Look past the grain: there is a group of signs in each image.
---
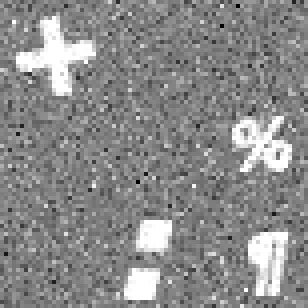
top left: plus sign; middle right: percent sign; bottom middle: colon; bottom right: pilcrow
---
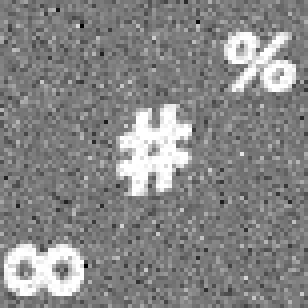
top right: percent sign; centre: hash sign; bottom left: infinity sign
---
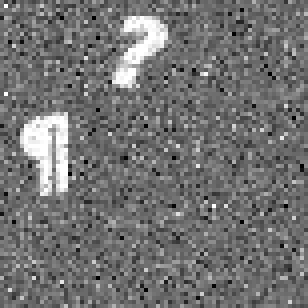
top middle: question mark; middle left: pilcrow
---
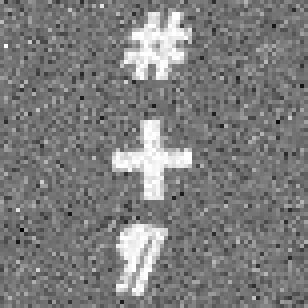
top middle: hash sign; centre: plus sign; bottom middle: pilcrow
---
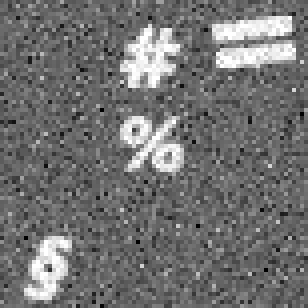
top middle: hash sign; top right: equals sign; centre: percent sign; bottom left: section sign
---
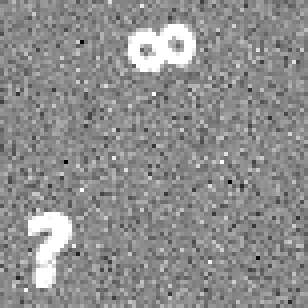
top middle: infinity sign; bottom left: question mark
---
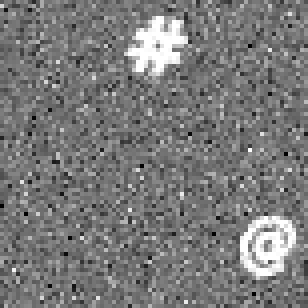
top middle: hash sign; bottom right: at sign
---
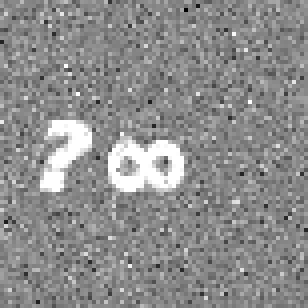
middle left: question mark; centre: infinity sign
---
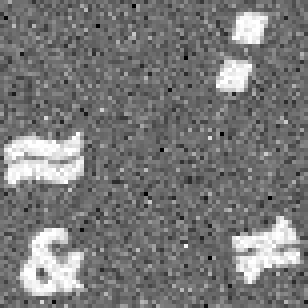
top right: colon; middle left: approximately sign; bottom left: ampersand; bottom right: not-equal sign
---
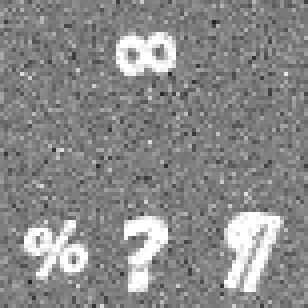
top middle: infinity sign; bottom left: percent sign; bottom middle: question mark; bottom right: pilcrow
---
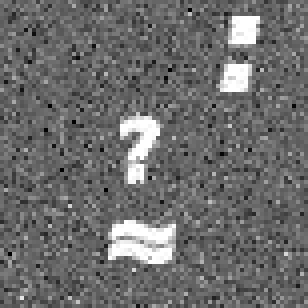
top right: colon; centre: question mark; bottom middle: approximately sign
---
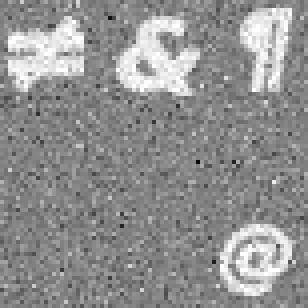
top left: not-equal sign; top middle: ampersand; top right: pilcrow; bottom right: at sign
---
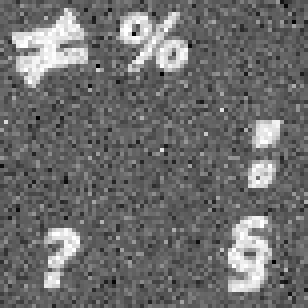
top left: not-equal sign; top middle: percent sign; middle right: colon; bottom left: question mark; bottom right: section sign
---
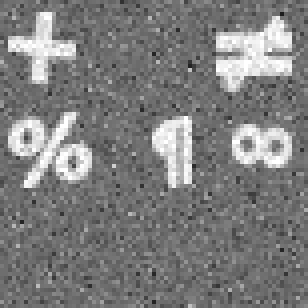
top left: plus sign; top right: not-equal sign; middle left: percent sign; centre: pilcrow; middle right: infinity sign
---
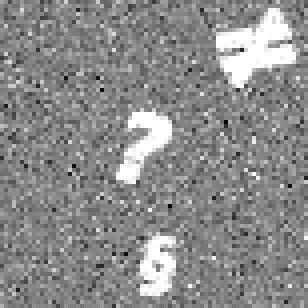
top right: not-equal sign; centre: question mark; bottom middle: section sign
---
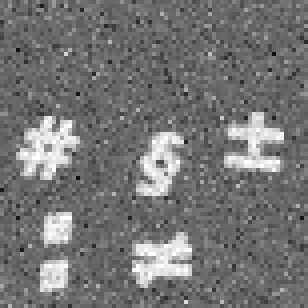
middle left: hash sign; centre: section sign; middle right: plus-minus sign; bottom left: colon; bottom middle: not-equal sign
